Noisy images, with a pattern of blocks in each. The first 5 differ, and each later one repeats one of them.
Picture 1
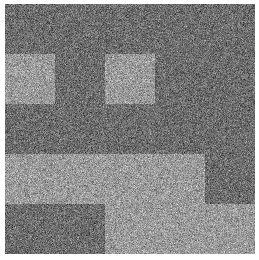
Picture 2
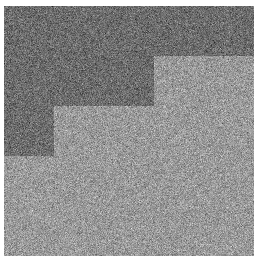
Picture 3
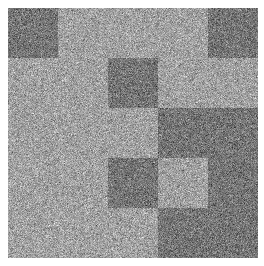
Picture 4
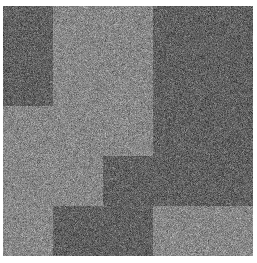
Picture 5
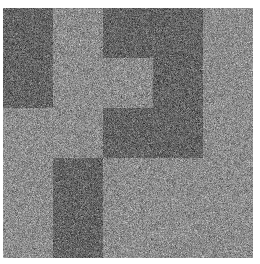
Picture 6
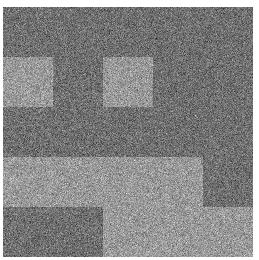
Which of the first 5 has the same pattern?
1
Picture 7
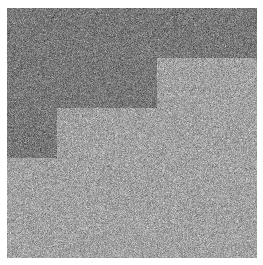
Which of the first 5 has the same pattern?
2
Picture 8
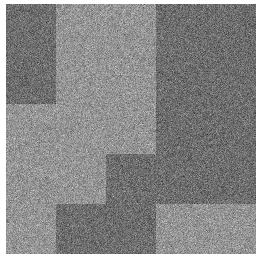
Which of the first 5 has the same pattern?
4
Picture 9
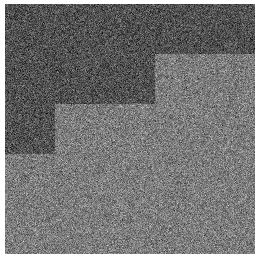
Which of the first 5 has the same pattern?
2
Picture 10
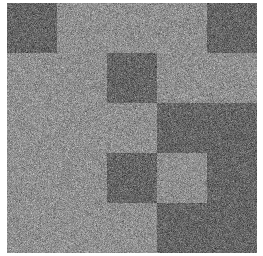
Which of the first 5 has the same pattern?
3
